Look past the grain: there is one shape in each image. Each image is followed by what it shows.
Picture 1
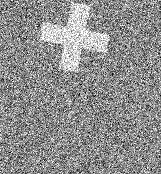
light cross, top middle
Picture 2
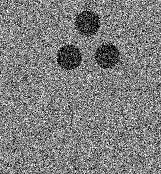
dark three dots, top middle
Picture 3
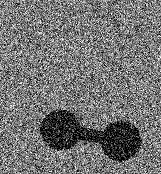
dark dumbbell
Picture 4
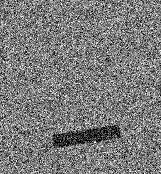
dark bar, bottom middle
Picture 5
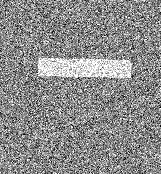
light bar
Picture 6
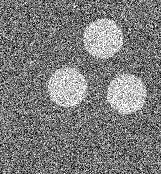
light three dots
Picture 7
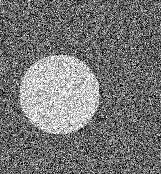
light disc
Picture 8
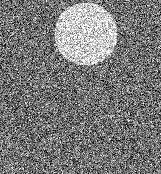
light disc, top middle
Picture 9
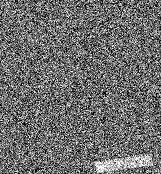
light bar, bottom right
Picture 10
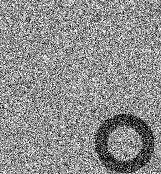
dark ring, bottom right
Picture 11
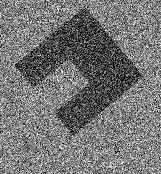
dark square with a notch
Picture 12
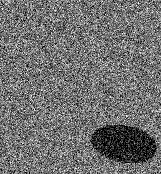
dark ellipse, bottom right
